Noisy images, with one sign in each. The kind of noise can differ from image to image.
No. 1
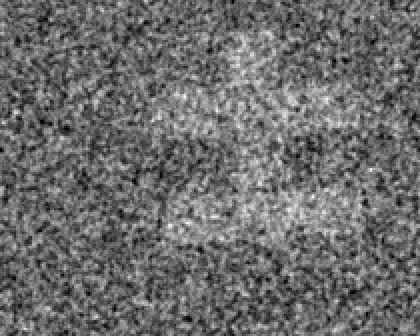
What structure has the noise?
blotchy
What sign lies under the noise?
plus-minus sign
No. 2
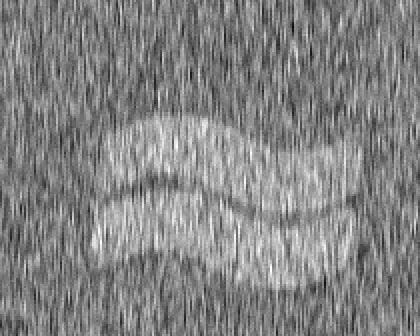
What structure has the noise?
streaked along the columns
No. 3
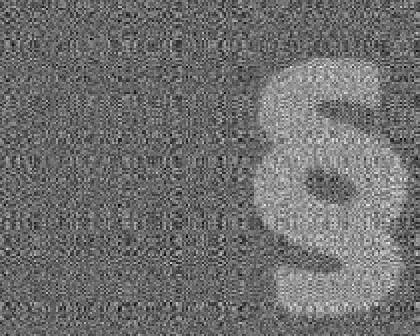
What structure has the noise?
low rank plus noise
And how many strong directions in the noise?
two
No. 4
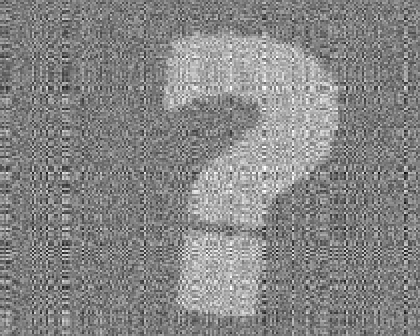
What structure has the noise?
low rank plus noise
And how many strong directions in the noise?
one
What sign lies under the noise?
question mark
